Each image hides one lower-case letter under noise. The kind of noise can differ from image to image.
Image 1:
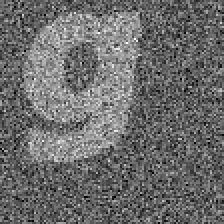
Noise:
low rank plus noise
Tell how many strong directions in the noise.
five to eight
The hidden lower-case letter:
g
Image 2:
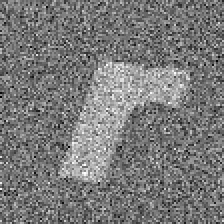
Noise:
low rank plus noise
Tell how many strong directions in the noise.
three or four
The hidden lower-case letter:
r
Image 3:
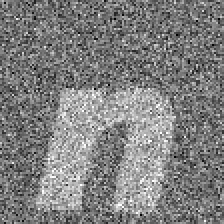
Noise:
independent entries
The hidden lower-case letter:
n
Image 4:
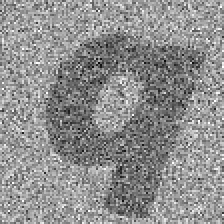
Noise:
low rank plus noise
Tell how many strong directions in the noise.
three or four
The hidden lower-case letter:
q
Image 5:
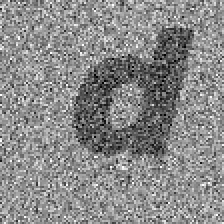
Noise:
low rank plus noise
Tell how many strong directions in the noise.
five to eight
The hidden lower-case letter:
d
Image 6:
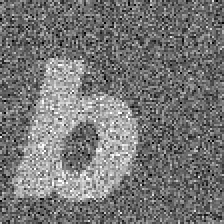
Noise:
low rank plus noise
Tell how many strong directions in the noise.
two
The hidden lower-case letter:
b
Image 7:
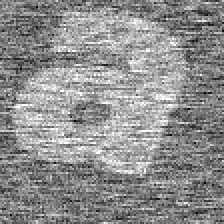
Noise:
streaked along the rows
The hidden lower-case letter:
a
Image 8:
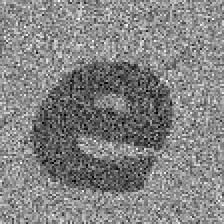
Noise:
low rank plus noise
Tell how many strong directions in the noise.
one
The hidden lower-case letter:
e
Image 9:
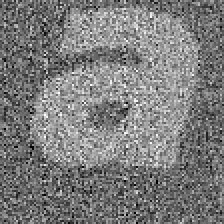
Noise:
columns of uneven size
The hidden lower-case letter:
a
